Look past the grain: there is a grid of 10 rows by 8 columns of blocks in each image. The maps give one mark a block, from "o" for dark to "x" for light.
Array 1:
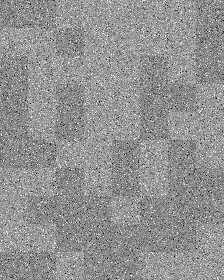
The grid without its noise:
o o x x x x x o
x x o x x x x o
o x x x x o x o
o x o x x o o x
o x o x x o x x
o o x x o x o x
x x o x o x o o
x o o o x o o o
x x o o o o o x
o o x o o x x x
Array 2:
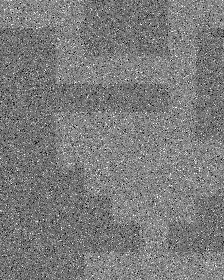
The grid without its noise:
x x x o o o x x
o o x o o o x o
o o x x x x x o
o o o o o o x o
o o x x x x x o
o o x x x x x x
o o o x x x x x
o o o o x x x o
o o o o o x o o
o o o x x x x x
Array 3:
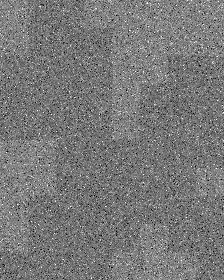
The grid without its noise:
x o o x x x x x
x o o o x x x x
o o o o x x o o
o o o o x o o o
o o o o x o o o
x x o o o o o o
x x o o o o o x
x o o o o o o o
x o o o o x o o
o o o o x x x o
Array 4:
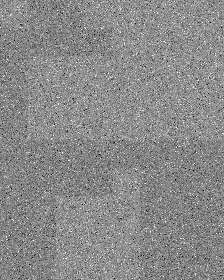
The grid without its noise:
x o o x x x x x
o o o o x x x x
o x x x x x x x
o x x x x x x x
o x x x x x x x
o o o o o o o o
o o o o x o o o
o o x x x o o o
o o x x x o o o
o o x x x o o o
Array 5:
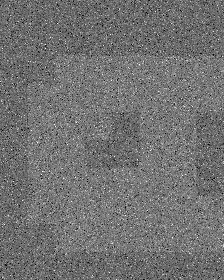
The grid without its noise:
o o o o o o o o
o o o o o o o o
o o x x x x x x
o x x x x x x x
o x x x o x x o
o x x o o x x o
o x x x x x x o
o x x x x x x x
o o x x x x x x
o o o o o o o o
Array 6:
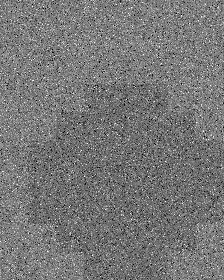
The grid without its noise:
x x x x x x x x
x x x x x x x x
x x x x x x x x
x x x o o o x x
x x o o o o o x
x o o o o o o o
x o o o o o o o
x o o o o o o o
x x o o o o o x
x x x o o o x x
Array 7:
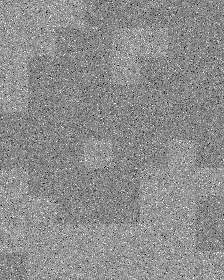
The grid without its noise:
x x x o o o o o
x x o o x x o o
x o o o x o o o
x o o o o o o o
o o o o o o o o
o o o x o o x o
x o o o o x x x
x x o o o x x o
x x x x x x x o
o x x x x x x x
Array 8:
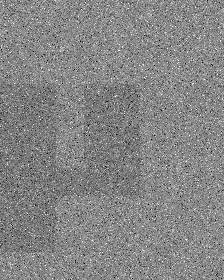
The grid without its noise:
x x x x x x x x
x x x x x x x x
x x x x x x x x
o o x o o x x x
o o x o o x x x
o o x o o x x x
o o o o o x x x
o o x x x x x x
o o x x x x x x
x x x x x x x x
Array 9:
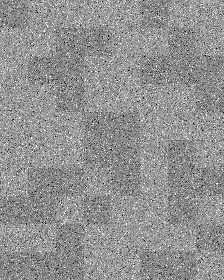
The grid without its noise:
o x x x x o x x
x x o o x x o x
x o o x x o o o
x x o x x x x o
x x x o o x x x
x x x o o x o x
x o o x o x o o
o o x o x x o x
x x o x x x x o
o o o x x o o x
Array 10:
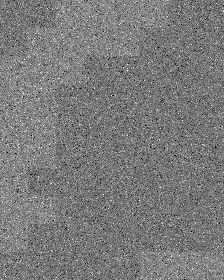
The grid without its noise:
o o x x x x o o
o x x x x o o o
x x x o o o o o
x x o o o o o o
x x o o o o o o
x x o o o o o o
x o o o o o o o
x x o o o o o o
x o o o o o o o
o o o o o x x x
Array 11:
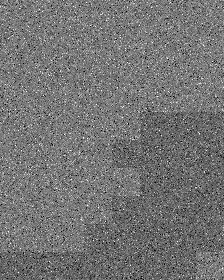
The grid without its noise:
x x x x x x x x
x x x x x x x x
x x x x x x x x
x x x x x x x x
x x x x x o o o
x x x x o o o o
x x x x x o o o
x x x x o o o o
x x x o o o o o
o o o o o o o x
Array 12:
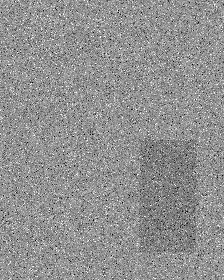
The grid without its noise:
x x x x x x x x
x x x x x x x x
x x x x x x x x
x x x x x x x x
x x x x x x x x
x x x x x o o x
x x x x x o o x
x x x x x o o x
x x x x x o o x
x x x x x x x x
